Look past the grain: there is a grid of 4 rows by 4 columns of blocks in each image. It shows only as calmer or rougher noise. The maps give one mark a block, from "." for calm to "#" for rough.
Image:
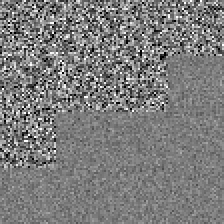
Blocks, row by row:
# # # #
# # # .
# . . .
. . . .
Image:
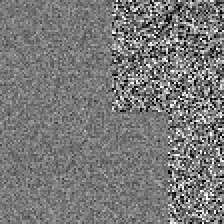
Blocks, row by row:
. . # #
. . # #
. . . #
. . . #
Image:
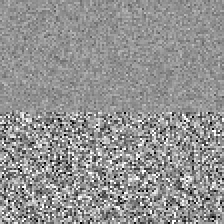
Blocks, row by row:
. . . .
. . . .
# # # #
# # # #
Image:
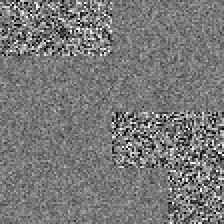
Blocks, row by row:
# # . .
. . . .
. . # #
. . . #
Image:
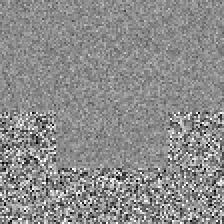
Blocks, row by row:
. . . .
. . . .
# . . #
# # # #
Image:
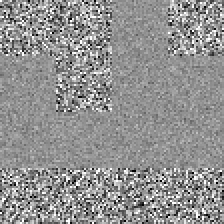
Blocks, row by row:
# # . #
. # . .
. . . .
# # # #
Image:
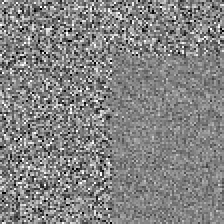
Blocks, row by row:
# # # #
# # . .
# # . .
# # . .
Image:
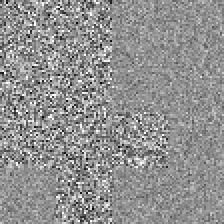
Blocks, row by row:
# # . .
# # . .
# # # .
. # . .
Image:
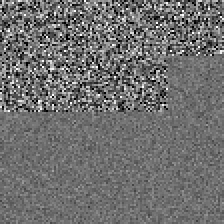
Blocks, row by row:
# # # #
# # # .
. . . .
. . . .
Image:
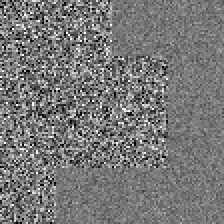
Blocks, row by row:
# # . .
# # # .
# # # .
# . . .
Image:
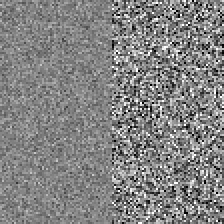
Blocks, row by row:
. . # #
. . # #
. . # #
. . # #
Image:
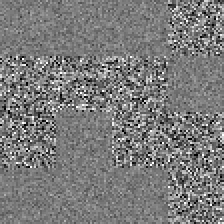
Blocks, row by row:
. . . #
# # # .
# . # #
. . . #
